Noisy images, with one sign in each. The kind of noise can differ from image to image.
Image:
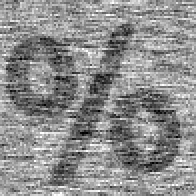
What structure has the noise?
streaked along the rows
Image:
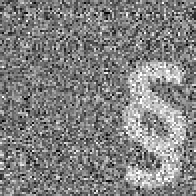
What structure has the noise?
low rank plus noise
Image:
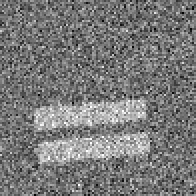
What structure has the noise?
low rank plus noise
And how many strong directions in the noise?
one
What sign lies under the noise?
equals sign
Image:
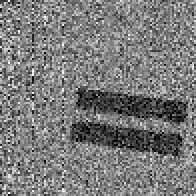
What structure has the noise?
columns of uneven size
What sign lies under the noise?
equals sign
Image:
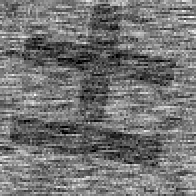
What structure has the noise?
streaked along the rows
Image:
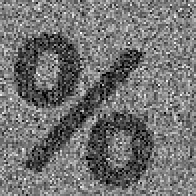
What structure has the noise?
low rank plus noise
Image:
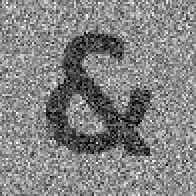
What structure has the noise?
low rank plus noise
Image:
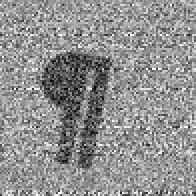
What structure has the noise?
rows of uneven size
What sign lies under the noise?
pilcrow
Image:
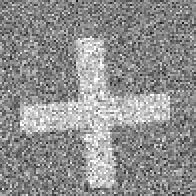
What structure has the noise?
low rank plus noise
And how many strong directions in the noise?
five to eight
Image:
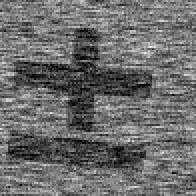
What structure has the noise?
streaked along the rows
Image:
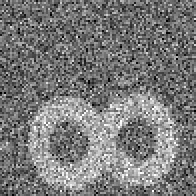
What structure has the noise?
independent entries
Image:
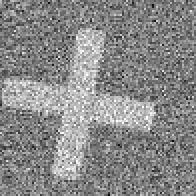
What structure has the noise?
low rank plus noise
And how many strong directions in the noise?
two
